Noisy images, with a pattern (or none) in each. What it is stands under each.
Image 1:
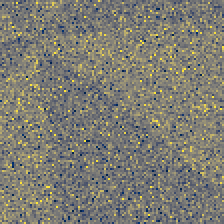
spokes from one point
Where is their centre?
top left
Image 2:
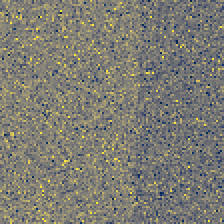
a sharp edge
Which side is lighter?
left
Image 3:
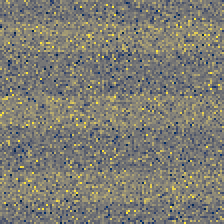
horizontal stripes
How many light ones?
3
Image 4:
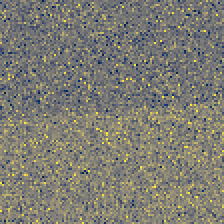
a sharp edge
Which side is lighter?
bottom
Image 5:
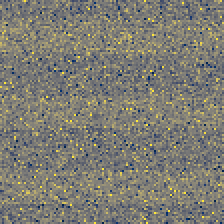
horizontal stripes
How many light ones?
3
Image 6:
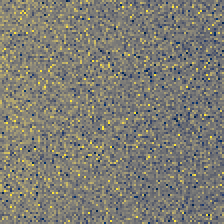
a smooth slope
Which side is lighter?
left
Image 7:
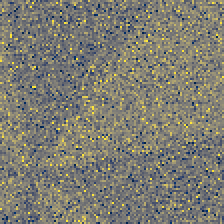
spokes from one point
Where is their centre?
bottom left
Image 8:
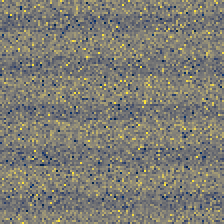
horizontal stripes
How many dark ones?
5
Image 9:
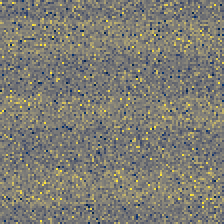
horizontal stripes
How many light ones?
3
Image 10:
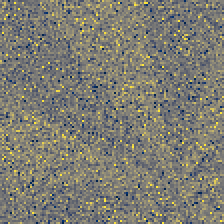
spokes from one point
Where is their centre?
bottom right
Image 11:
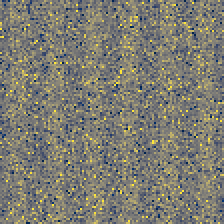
vertical stripes
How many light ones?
6
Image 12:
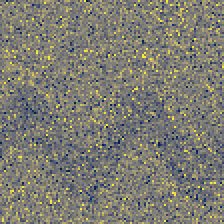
a wavy band
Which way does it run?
left to right
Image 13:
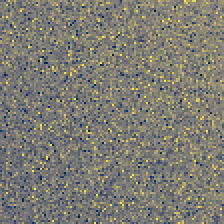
a smooth slope
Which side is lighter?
top right
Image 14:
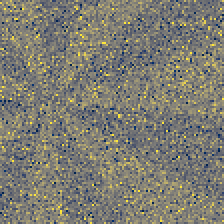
spokes from one point
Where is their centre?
middle left
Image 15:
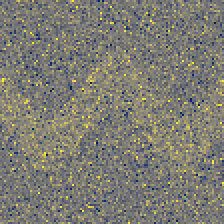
a wavy band
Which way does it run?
left to right
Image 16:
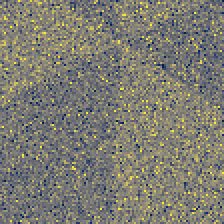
spokes from one point
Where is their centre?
top middle
